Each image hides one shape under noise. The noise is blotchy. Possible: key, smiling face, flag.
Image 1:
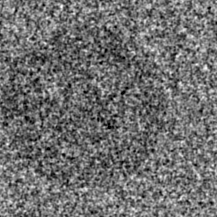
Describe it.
dark smiling face
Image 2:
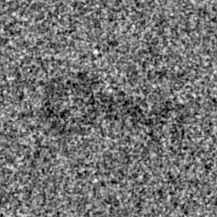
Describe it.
dark key
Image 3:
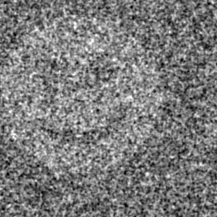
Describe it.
light smiling face
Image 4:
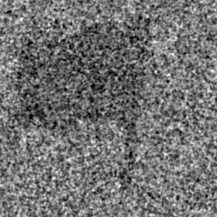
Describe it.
dark flag
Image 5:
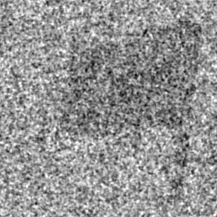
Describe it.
dark flag
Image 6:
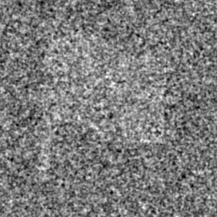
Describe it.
light flag
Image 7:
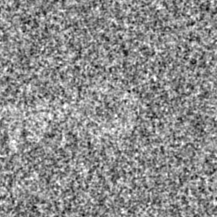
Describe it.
light key
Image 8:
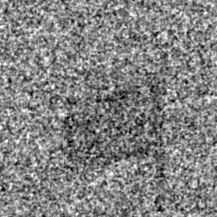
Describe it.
dark flag
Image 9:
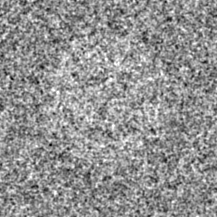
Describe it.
light smiling face
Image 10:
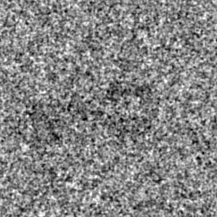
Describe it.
dark key
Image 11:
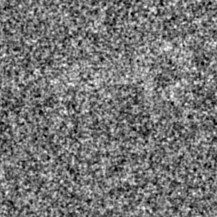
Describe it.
light key
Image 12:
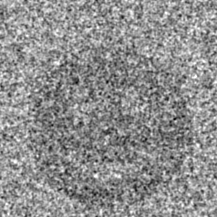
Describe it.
dark smiling face
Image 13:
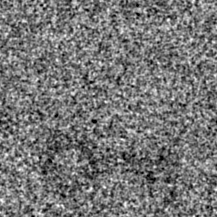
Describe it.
dark key
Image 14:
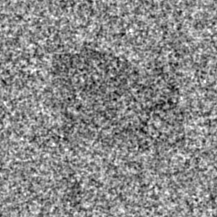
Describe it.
dark flag
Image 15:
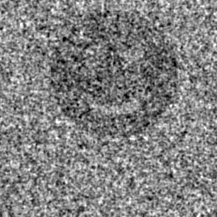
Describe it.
dark smiling face
